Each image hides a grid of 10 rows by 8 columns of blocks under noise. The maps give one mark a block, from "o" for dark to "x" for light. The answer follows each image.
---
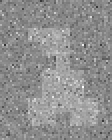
o o o o o o o o
o o o o o o o o
o o x x x o o o
o o o x x o o o
o o o o x o o o
o o o x x x o o
o o o x x x o o
o o x x x x x o
o o x x o x x o
o o o o o o o o
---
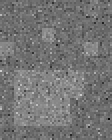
o o o o o o o o
o o o o o o o o
o o o x o o o o
x o o o o o x o
o o o o o o o o
o x x x x x o o
o x x x x x o o
o x x x x o o o
o x x x x o o o
o o o o o o o o
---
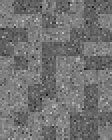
x o o x o x o o
x x x o x x o x
o o x x x o o o
o x x o o o x x
x o x o x x o o
x x x o x x x x
x x o o x x o x
x x o x x x o x
x o x x x o o o
x x x o x o o x
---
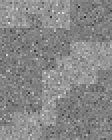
x x x x x o o o
x x o x x o o o
o o o o o o o o
o o o o o x x x
o o o o x x x x
o o o x x x x o
o o o x x o o o
o o o x o o o o
o x x x o o o o
x x x o o o o o
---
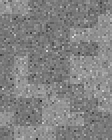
x x o o o o o o
o o o o o o o x
o o o o o x x x
o o o o o o o x
o x o o o x x x
o x o o o x x x
o x x x o o x x
o o o x x o o x
x o o x x x o o
o x x x o o o o
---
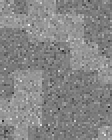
x o x x o o o o
x x x x x x o o
o o x x x x o o
o o o o o x x o
o o o o o x x x
o x x o o o o x
o x x o o o o o
x x x o o o o o
x x x o o o o o
o x o o o o o x
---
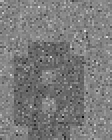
x x x x x x x x
x x x x x x x x
x x x x x x x x
x x o o o x x x
x o o o o o x x
x o o x o o x x
x o o o o o x x
x o o x o o x x
x o o o o o x x
x x o o o x x x
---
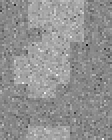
o o x x x x o o
o o x x x x o o
o o o x x x o o
o o x x x o o o
o x x x x o o o
o x x x x o o o
o o x x o o o o
o o o o o o o o
o o o o o o o o
o o x x x o o o
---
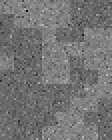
x x x x x o o o
o x x x x o o o
o o o x o o x x
o o o x x x x x
x o o x x o x x
o o o x x o o x
o o o o o o x x
o o o o o x x o
o o o o x x o o
o o o x x x x o
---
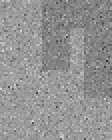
x x x o o o o o
x x x o o o o o
x x x o o x o o
x x x o o x o o
x x x o o x o o
x x x x x x o o
x x x x x x o o
x x x x x x x x
x x x x x x x x
x x x x x x x x
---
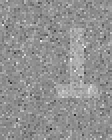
o o o o o o o o
o o o o o o o o
o o o o o x o o
o o o o o x o o
o o o o o x o o
o o o o o x o o
o o o o x x x o
o o o o o o o o
o o o o o o o o
o o o o o o o o
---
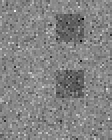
x x x x x x x x
x x x x o o x x
x x x x o o x x
x x x x x x x x
x x x x x x x x
x x x x o o x x
x x x x o o x x
x x x x x x x x
x x x x x x x x
x x x x x x x x
